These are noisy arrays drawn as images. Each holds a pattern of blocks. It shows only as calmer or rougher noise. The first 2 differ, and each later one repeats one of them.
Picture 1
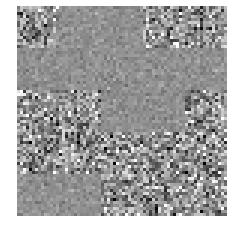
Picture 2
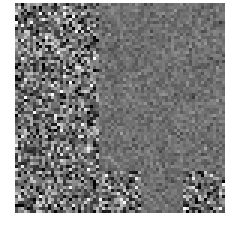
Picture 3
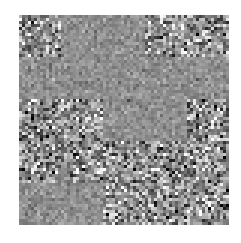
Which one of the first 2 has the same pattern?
1
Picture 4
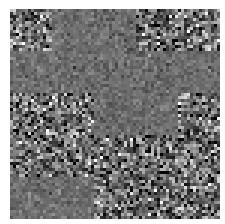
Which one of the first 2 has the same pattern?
1
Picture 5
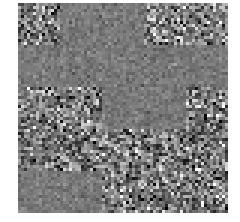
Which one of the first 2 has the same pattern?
1
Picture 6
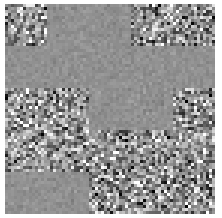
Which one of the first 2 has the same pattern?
1
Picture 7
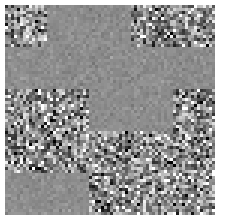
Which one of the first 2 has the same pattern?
1
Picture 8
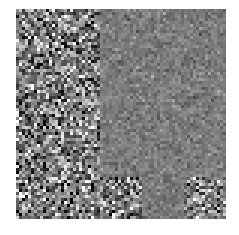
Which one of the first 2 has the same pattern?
2
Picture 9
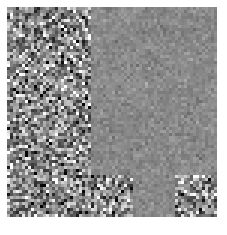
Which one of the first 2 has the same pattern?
2
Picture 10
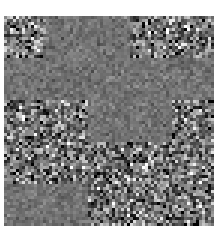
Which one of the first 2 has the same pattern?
1
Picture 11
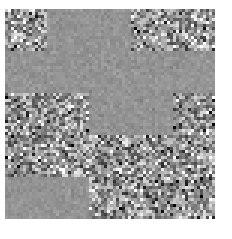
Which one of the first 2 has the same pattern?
1
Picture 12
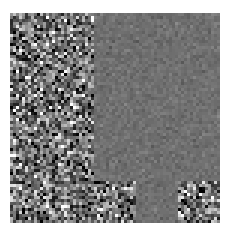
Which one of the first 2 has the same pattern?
2
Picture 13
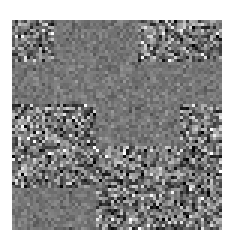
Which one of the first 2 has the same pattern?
1
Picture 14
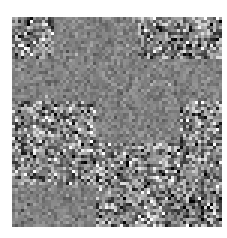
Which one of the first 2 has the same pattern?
1
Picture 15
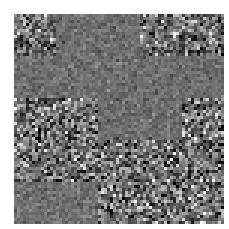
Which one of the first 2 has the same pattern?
1
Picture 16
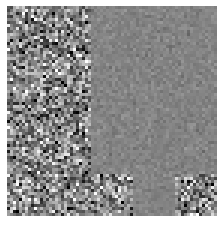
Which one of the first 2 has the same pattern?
2
